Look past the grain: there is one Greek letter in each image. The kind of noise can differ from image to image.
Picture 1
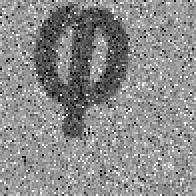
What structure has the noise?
heavy tails
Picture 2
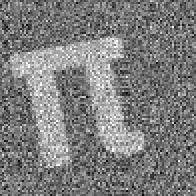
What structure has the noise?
low rank plus noise
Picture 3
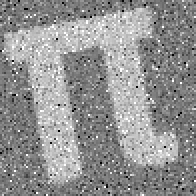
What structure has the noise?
heavy tails
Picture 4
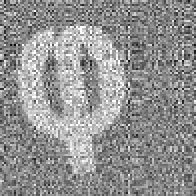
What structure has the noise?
low rank plus noise
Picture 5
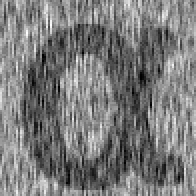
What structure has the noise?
streaked along the columns
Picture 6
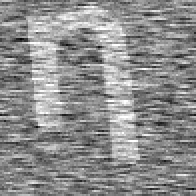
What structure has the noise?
streaked along the rows
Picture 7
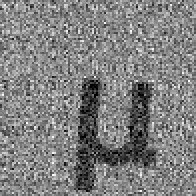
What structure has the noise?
low rank plus noise
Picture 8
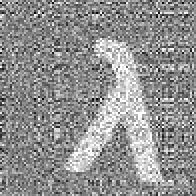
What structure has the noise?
low rank plus noise
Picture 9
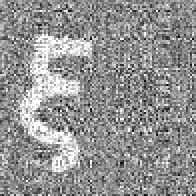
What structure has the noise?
low rank plus noise
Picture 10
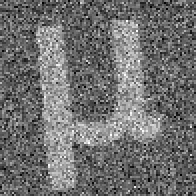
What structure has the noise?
independent entries
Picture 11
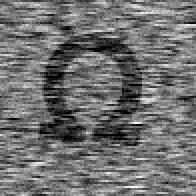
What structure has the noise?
streaked along the rows
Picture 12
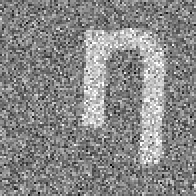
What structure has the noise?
independent entries
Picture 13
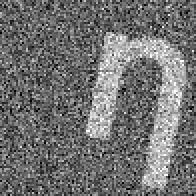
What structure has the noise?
independent entries
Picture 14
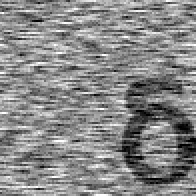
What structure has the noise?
streaked along the rows
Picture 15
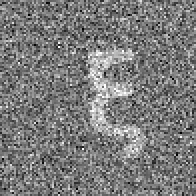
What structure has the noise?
independent entries
